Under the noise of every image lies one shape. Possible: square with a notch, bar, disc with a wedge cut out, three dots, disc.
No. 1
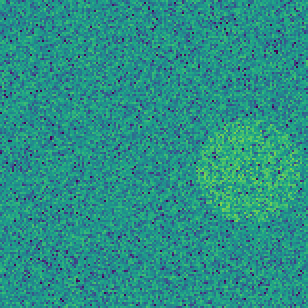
disc
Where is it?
middle right
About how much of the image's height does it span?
a third
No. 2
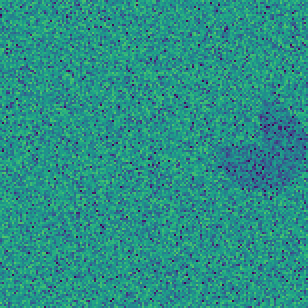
disc with a wedge cut out
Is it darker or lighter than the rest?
darker
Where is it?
middle right
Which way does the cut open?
up and left
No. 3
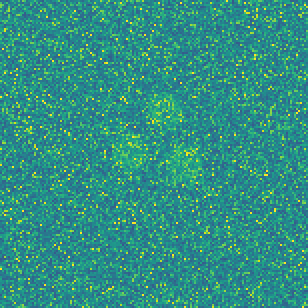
three dots
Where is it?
centre
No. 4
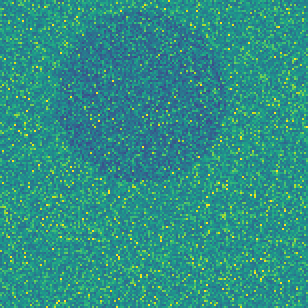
disc
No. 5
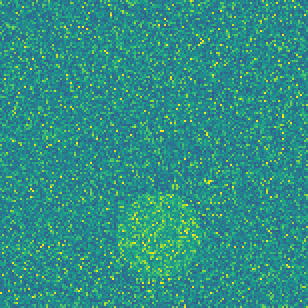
disc
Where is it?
bottom middle
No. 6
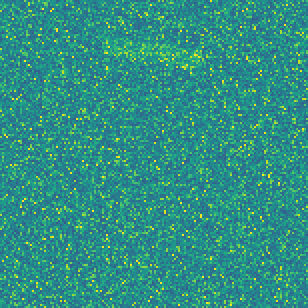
bar
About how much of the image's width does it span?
a third
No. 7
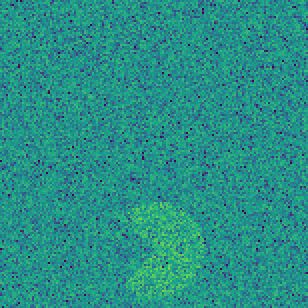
disc with a wedge cut out
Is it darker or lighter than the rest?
lighter
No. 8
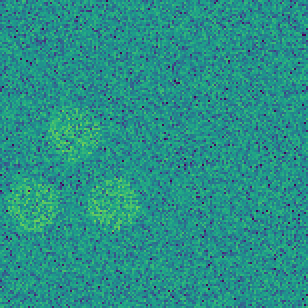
three dots
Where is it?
middle left
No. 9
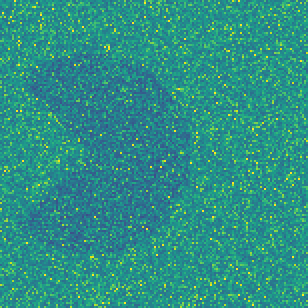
disc with a wedge cut out
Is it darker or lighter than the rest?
darker
